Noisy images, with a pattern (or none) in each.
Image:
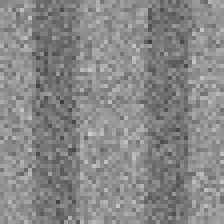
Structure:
vertical stripes
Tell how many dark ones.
2
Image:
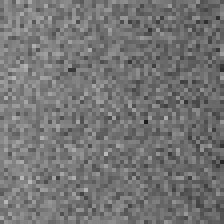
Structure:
a smooth slope
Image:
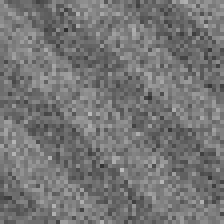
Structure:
diagonal stripes
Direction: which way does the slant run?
top left to bottom right
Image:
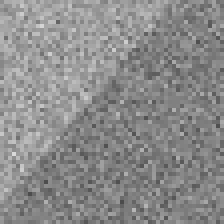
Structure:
a sharp edge
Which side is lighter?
top left
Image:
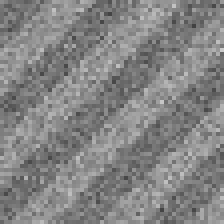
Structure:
diagonal stripes
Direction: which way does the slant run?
bottom left to top right
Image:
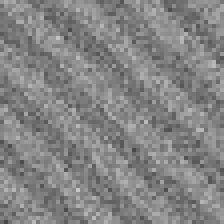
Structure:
diagonal stripes
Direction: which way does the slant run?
top left to bottom right
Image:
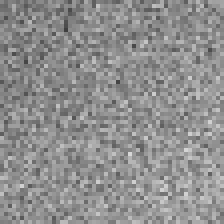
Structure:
a smooth slope
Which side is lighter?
bottom right
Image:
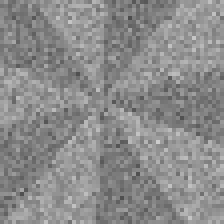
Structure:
spokes from one point
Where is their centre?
centre
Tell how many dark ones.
5
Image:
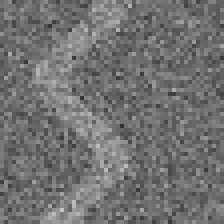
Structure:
a wavy band
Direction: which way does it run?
top to bottom
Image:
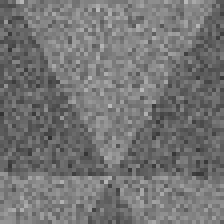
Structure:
spokes from one point
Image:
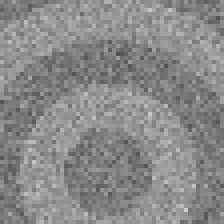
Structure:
rings round one point
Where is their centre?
bottom middle
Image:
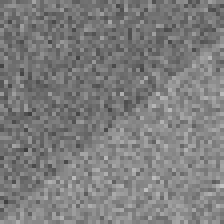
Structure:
a sharp edge
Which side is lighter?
bottom right
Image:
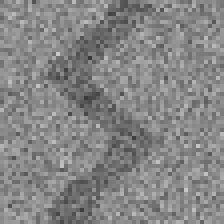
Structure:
a wavy band
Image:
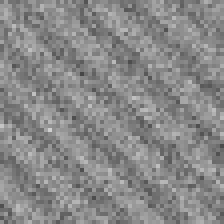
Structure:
diagonal stripes
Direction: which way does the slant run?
top left to bottom right
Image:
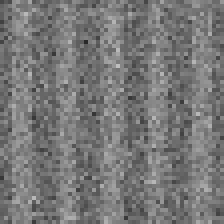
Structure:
vertical stripes
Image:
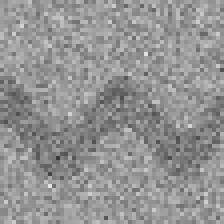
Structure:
a wavy band
